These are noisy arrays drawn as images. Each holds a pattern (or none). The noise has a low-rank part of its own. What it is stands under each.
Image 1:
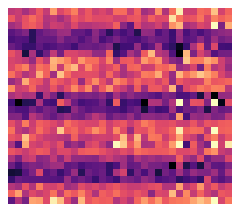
horizontal stripes
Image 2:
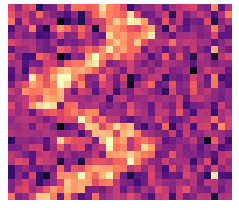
a wavy band
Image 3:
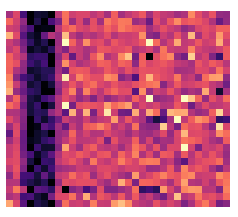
one vertical stripe
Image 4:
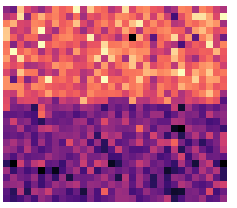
a sharp edge
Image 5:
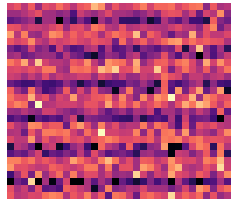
horizontal stripes
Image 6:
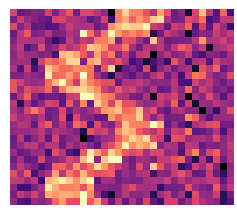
a wavy band
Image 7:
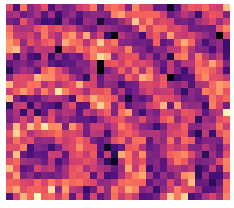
rings round one point
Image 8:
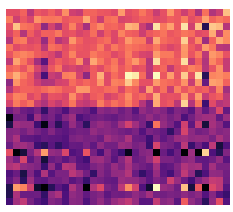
a sharp edge
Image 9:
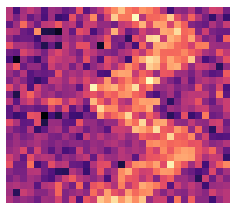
a wavy band
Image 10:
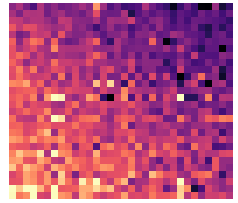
a smooth slope
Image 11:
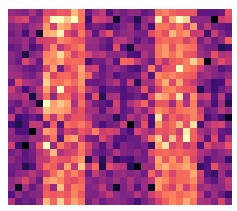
vertical stripes
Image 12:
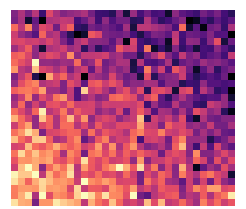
a smooth slope
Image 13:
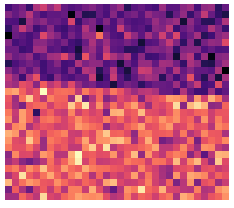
a sharp edge
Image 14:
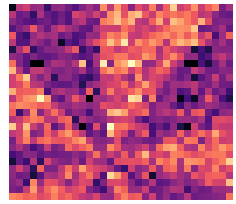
spokes from one point
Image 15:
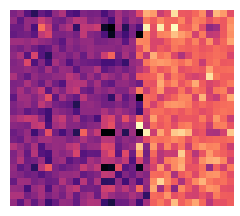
a sharp edge
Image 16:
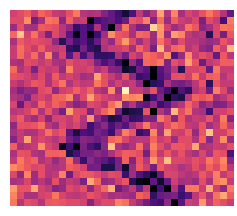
a wavy band
